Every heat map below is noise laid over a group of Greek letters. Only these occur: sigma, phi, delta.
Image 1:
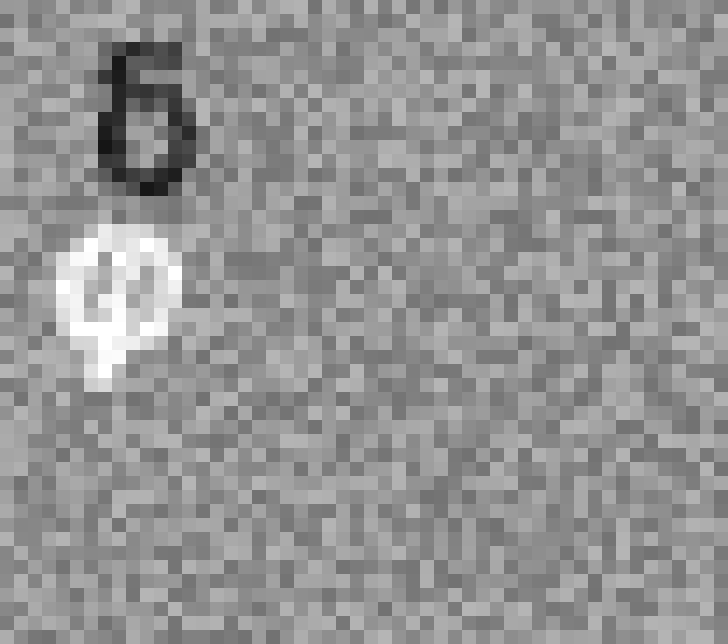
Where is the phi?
middle left
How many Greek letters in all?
2
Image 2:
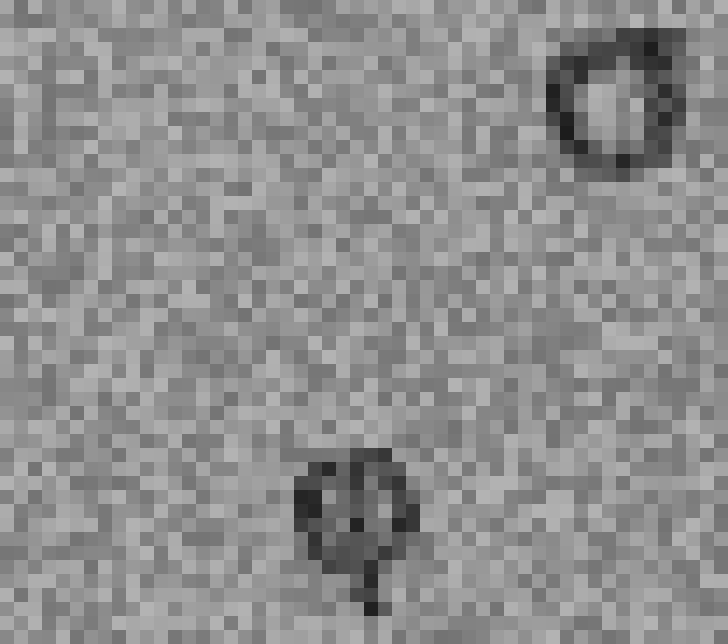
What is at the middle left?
nothing
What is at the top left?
nothing
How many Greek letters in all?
2
